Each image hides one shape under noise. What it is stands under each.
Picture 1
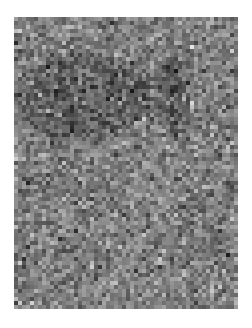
dark fish
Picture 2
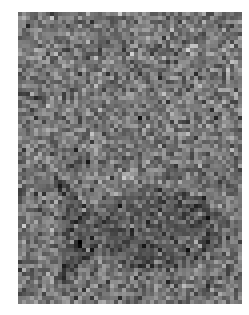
dark fish
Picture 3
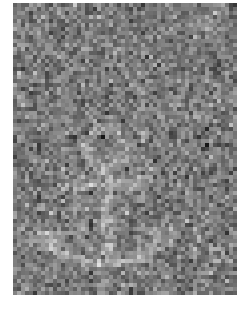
light anchor
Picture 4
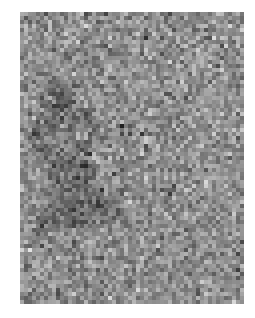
dark chess bishop
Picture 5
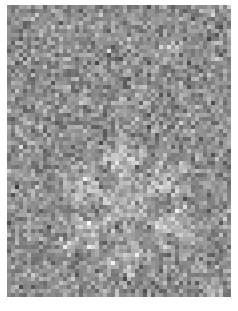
light snowflake
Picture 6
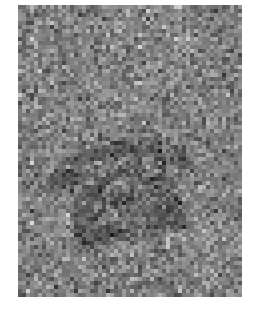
dark telephone
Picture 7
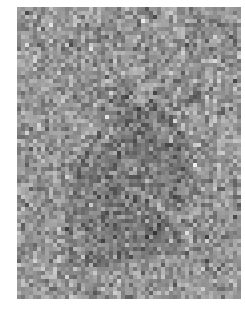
dark chess knight
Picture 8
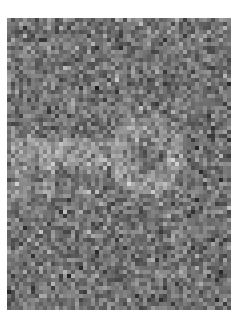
light key
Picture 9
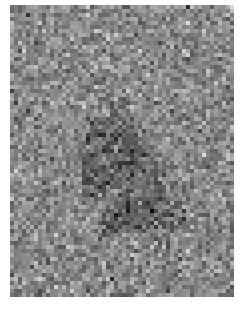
dark chess knight
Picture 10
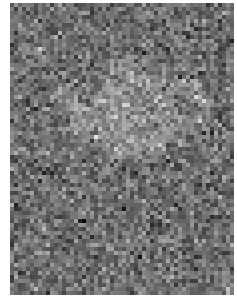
light teapot
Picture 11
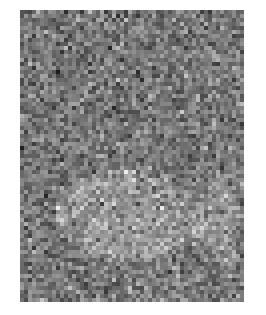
light fish
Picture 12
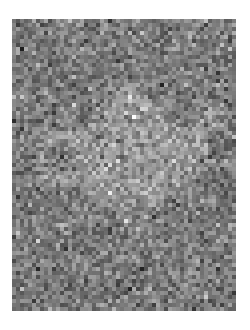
light teapot
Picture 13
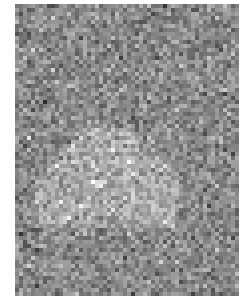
light cloud
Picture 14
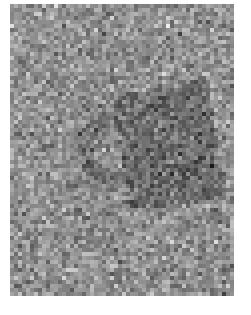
dark cup
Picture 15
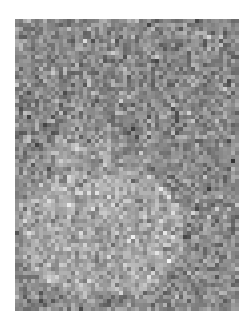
light apple
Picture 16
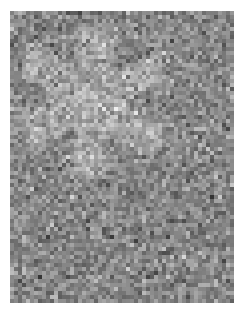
light asterisk
